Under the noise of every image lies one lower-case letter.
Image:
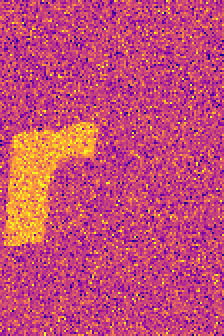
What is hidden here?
light r, middle left
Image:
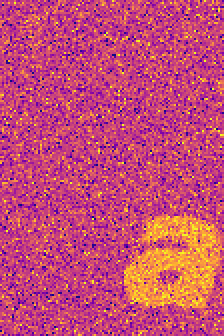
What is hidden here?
light a, bottom right
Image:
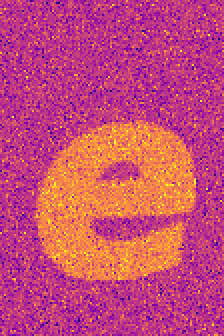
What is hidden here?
light e
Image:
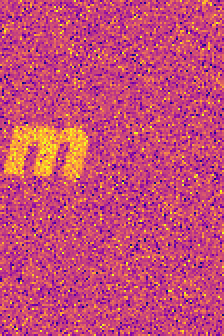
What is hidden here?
light m, middle left
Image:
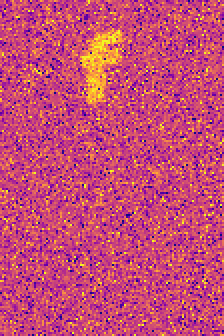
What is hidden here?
light f, top middle
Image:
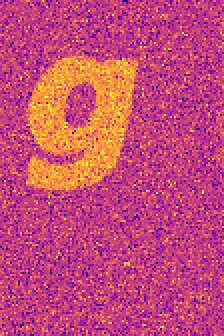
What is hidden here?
light g
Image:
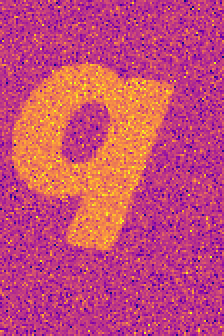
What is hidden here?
light q
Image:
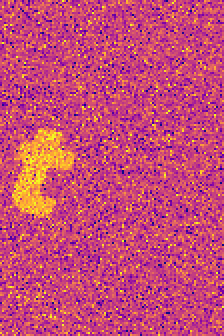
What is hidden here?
light t, middle left
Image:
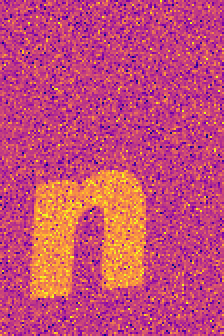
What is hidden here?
light n
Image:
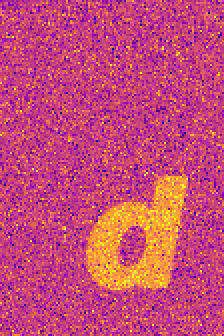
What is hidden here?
light d
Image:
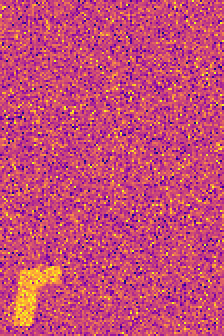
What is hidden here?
light r, bottom left
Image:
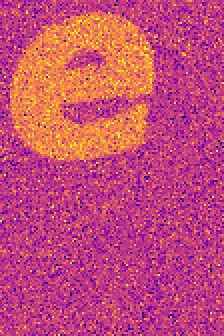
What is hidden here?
light e
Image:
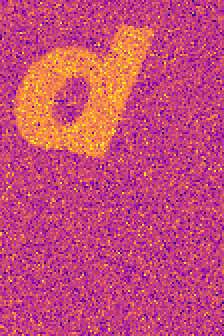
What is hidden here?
light d
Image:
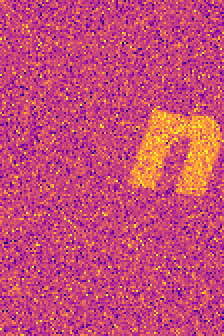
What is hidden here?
light n, middle right
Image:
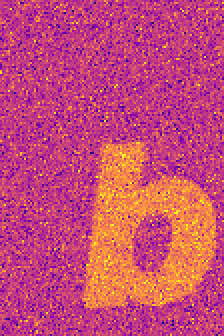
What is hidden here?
light b
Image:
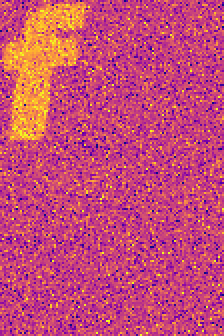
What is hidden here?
light f, top left
